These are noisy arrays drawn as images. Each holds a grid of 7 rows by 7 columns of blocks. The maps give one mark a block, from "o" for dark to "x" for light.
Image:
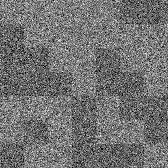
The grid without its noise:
xxxxxoo
oxxxxxx
ooxxoxx
oooxoox
xxxoxoo
xoxoxxo
oxxooox
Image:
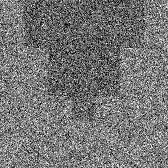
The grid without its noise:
xooooox
xooooox
xxoooxx
xxoooxx
xxxoxxx
xxxxxxx
xxxxxxx
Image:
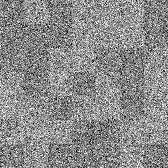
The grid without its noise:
oxoxxxo
oooxxxo
ooxxoox
xoxoxox
xxoxxox
xxxooxx
oxoooxo
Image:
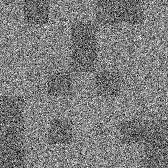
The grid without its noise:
xoxxoox
xxxoxxx
xxxoxxx
xxoxoxx
oxxxxxx
oxoxxoo
oxxxxxo
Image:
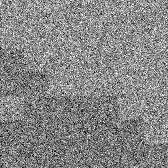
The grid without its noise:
xxxxxxx
xxxxxxx
oxxxxxx
ooxxxxx
xooooxx
oooooox
ooooooo
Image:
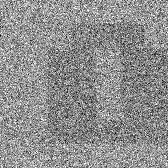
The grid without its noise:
xxxxxxx
xxxooox
xxooxoo
xxooxoo
xxooxoo
xxooooo
xxxxxxx
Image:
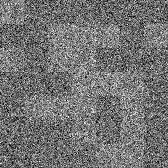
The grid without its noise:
xoooooo
ooxxxox
xoxxooo
oooxxxo
oxxxoxo
oooxoxo
ooooxxo
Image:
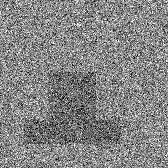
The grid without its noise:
xxxxxxx
xxxxxxx
xxxxxxx
xxooxxx
xxooxxx
xooooxx
xxxxxxx
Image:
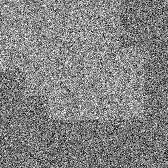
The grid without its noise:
xxxxxoo
xxxxxoo
xxxxxxo
oxxxxxo
ooxxxxo
ooooooo
ooooooo
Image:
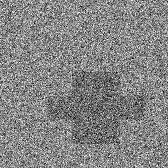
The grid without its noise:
xxxxxxx
xxxxxxx
xxxxxxx
xxxooxx
xxoooox
xxxooxx
xxxxxxx
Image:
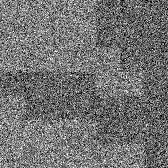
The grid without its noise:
xxxxooo
xxxxooo
xxxxxoo
ooooxxo
xoooooo
xxxxooo
xxxxxxo
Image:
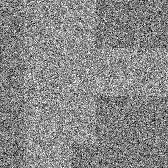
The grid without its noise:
oxxxooo
oxxxooo
oxxxxxx
oxxxxxx
oxxxooo
oxxxooo
oxxoooo
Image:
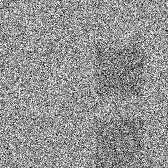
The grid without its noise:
xxxxxxx
xxxxxxx
xxxxoox
xxxxoox
xxxxxxx
xxxxoox
xxxxoox
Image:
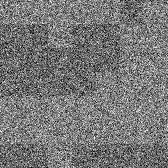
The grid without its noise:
xxxxxox
ooxooxx
oooooxx
ooooxxx
xxxxxxx
xxxxxxx
ooxoooo
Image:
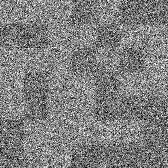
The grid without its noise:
xxxoxoo
ooxxoxx
xxxoxox
xoxxoxx
xoxxooo
oxxxxxo
oxxoooo
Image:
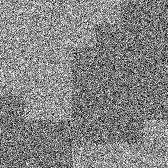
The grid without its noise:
xxxxxoo
xxxxooo
xxxoooo
xxxoooo
oxxoooo
oooooox
oooxxxx
